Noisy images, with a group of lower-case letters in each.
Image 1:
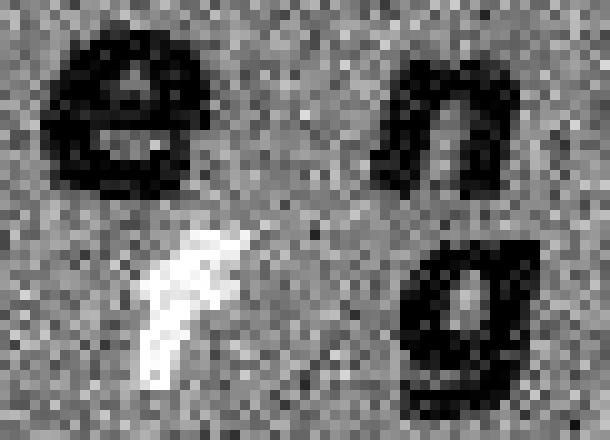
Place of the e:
top left
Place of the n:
top right
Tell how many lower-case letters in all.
4
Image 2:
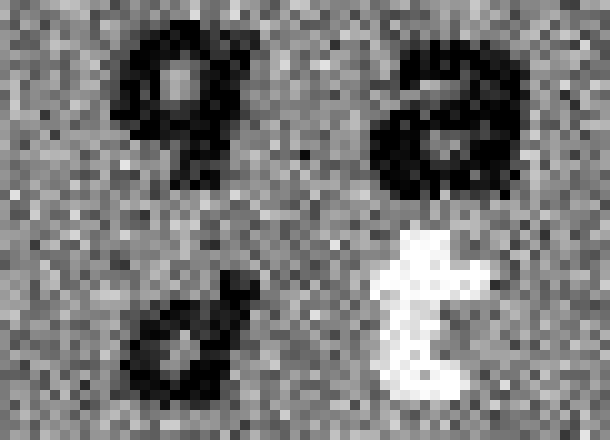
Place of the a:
top right
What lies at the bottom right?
t
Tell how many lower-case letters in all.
4
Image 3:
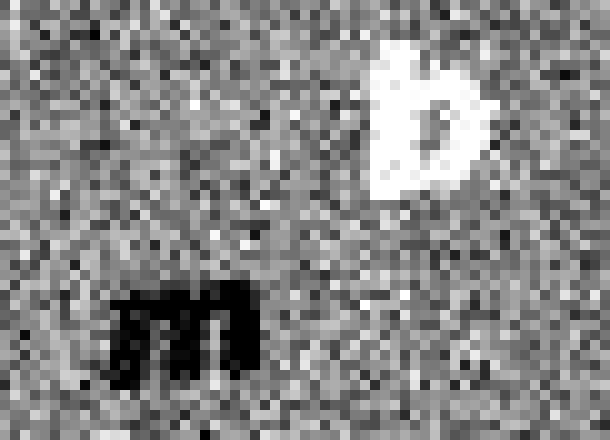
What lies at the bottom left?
m
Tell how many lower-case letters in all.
2
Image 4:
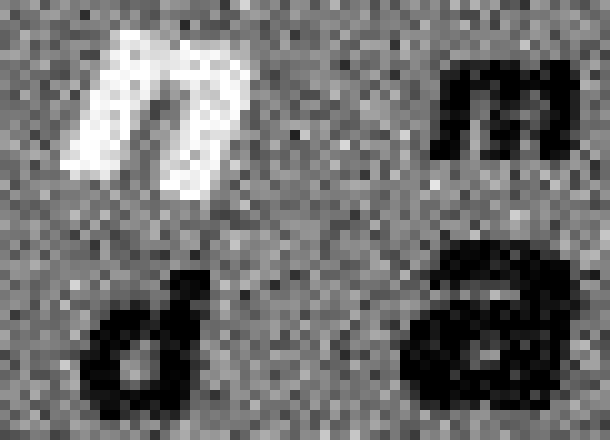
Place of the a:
bottom right
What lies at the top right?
m
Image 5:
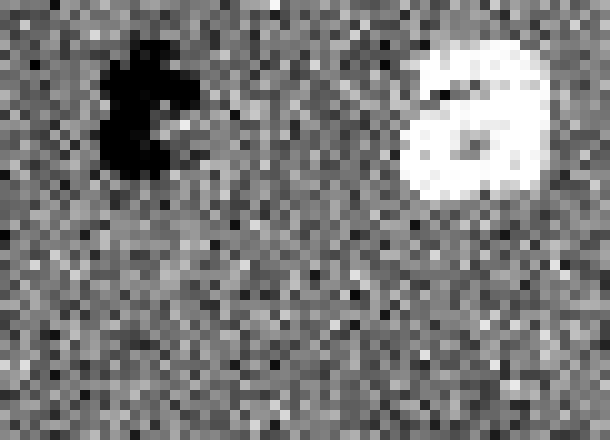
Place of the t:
top left
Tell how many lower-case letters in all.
2
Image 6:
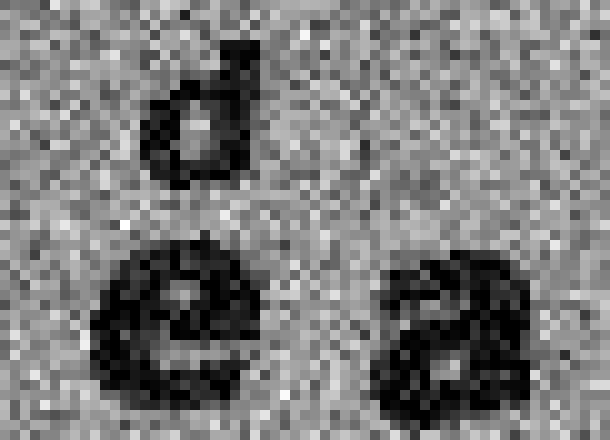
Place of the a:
bottom right
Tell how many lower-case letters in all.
3
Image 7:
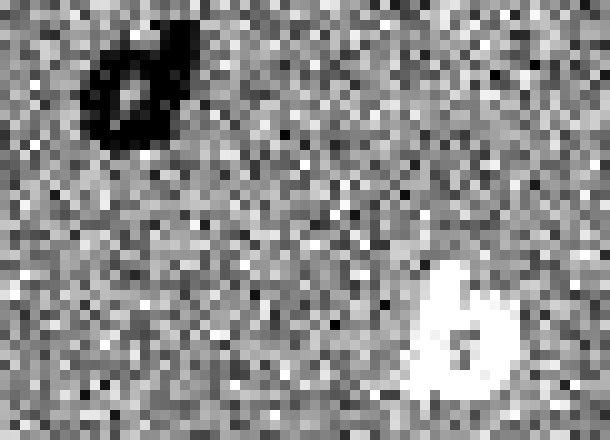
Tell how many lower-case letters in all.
2
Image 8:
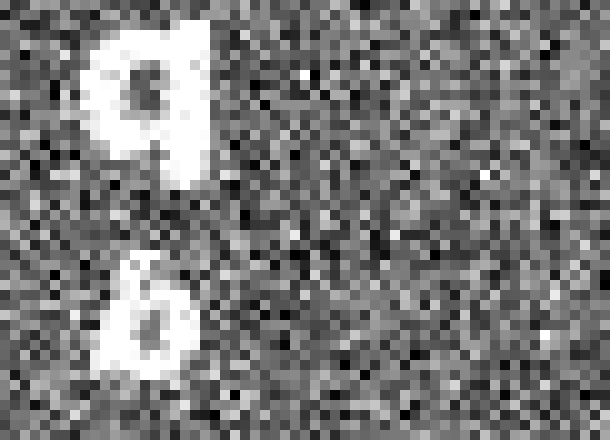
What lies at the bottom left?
b
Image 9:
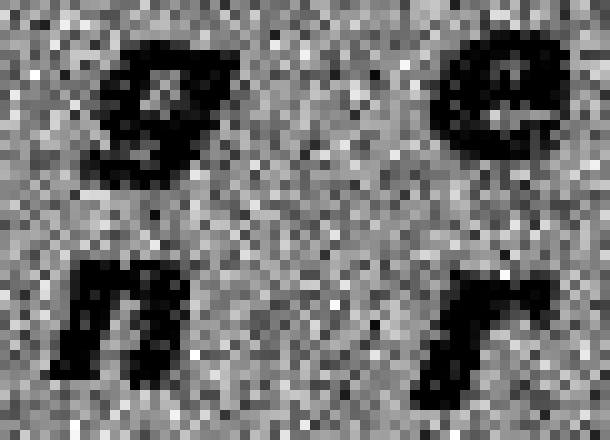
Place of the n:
bottom left
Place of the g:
top left
